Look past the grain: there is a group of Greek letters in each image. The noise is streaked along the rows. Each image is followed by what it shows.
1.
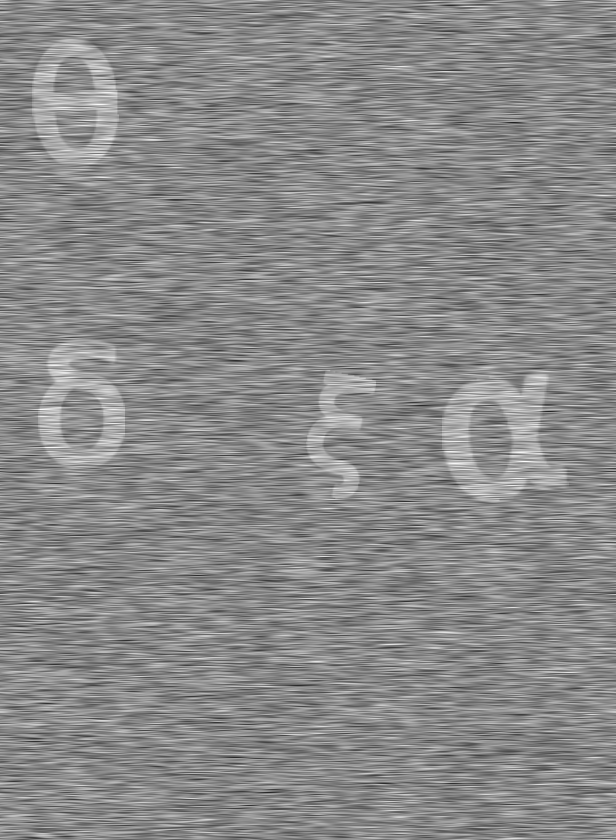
top left: theta; middle left: delta; centre: xi; middle right: alpha
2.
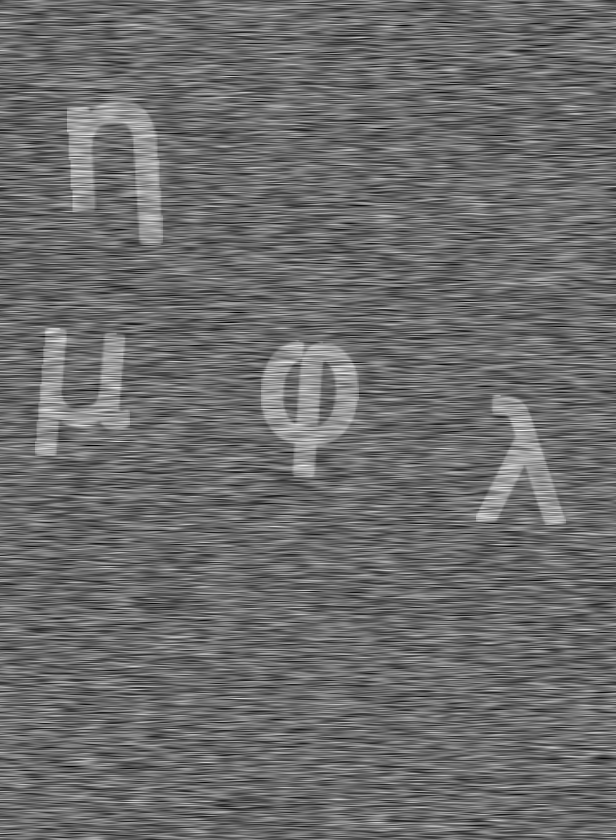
top left: eta; middle left: mu; centre: phi; middle right: lambda
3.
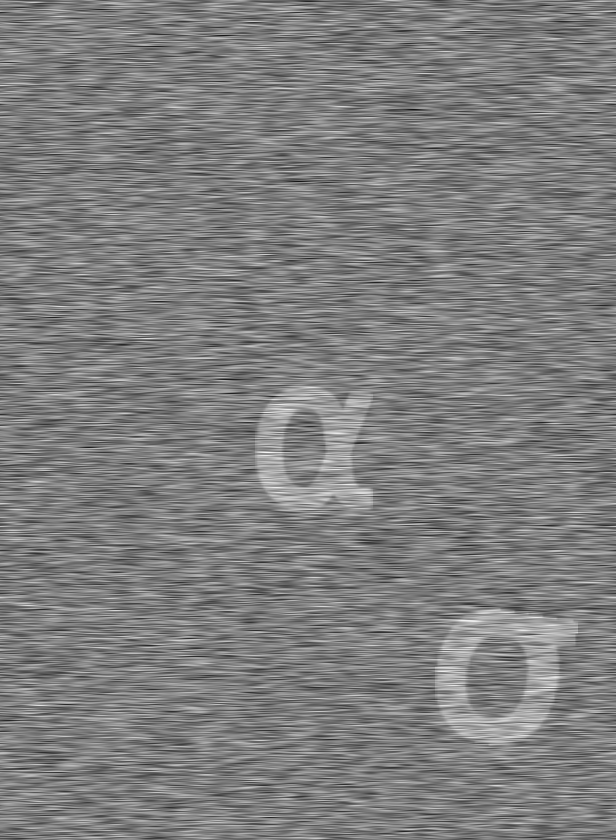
centre: alpha; bottom right: sigma
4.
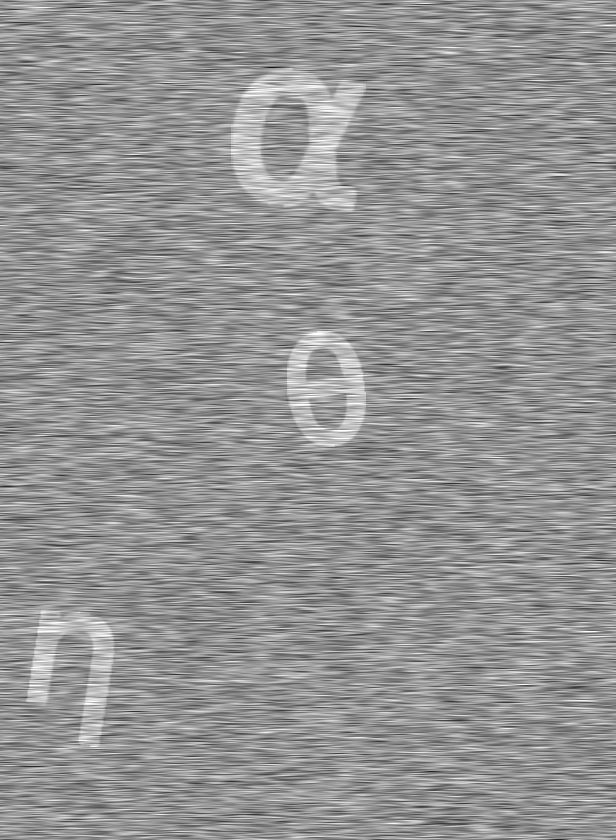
top middle: alpha; centre: theta; bottom left: eta
